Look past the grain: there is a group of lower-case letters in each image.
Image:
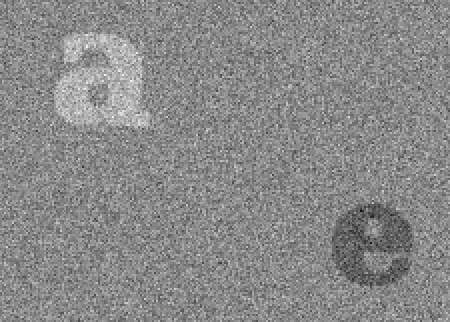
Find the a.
top left
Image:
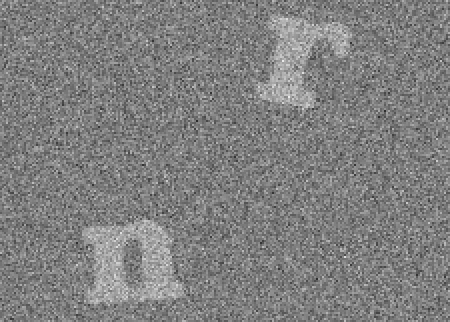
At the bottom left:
n
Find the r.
top right
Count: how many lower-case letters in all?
2
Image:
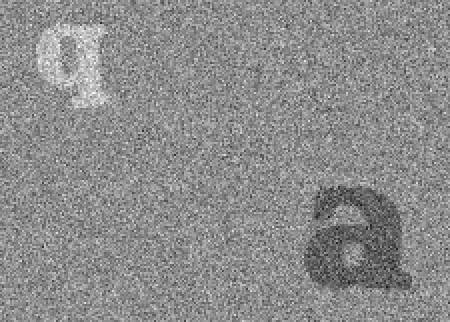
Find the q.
top left
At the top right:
nothing
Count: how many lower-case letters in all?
2
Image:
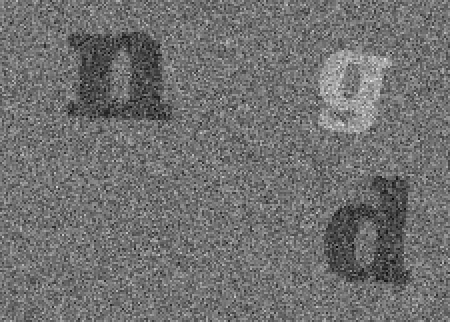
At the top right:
g
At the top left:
n
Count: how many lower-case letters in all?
3
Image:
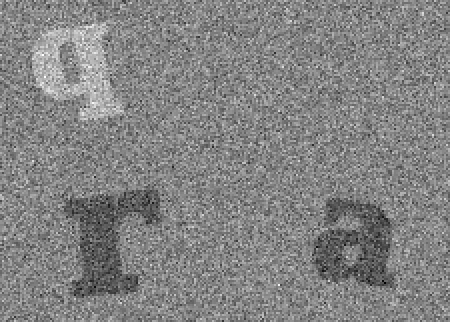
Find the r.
bottom left
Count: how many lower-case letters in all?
3
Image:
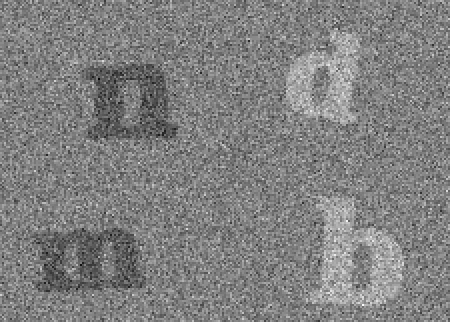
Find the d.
top right
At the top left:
n
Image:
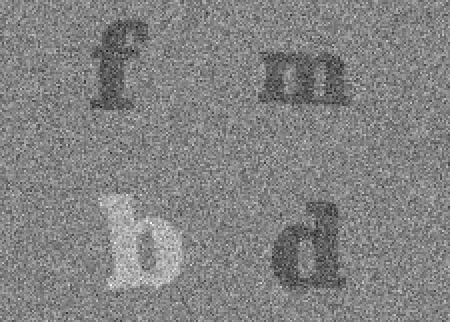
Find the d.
bottom right
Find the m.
top right
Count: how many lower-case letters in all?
4
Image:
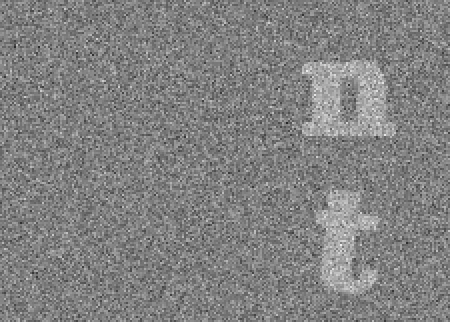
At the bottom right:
t
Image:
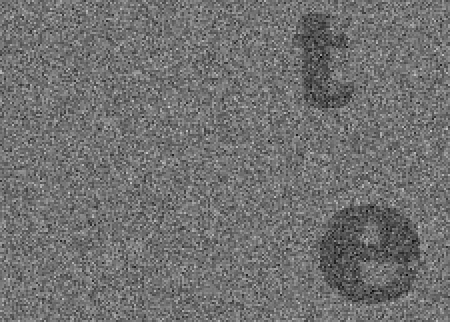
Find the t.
top right
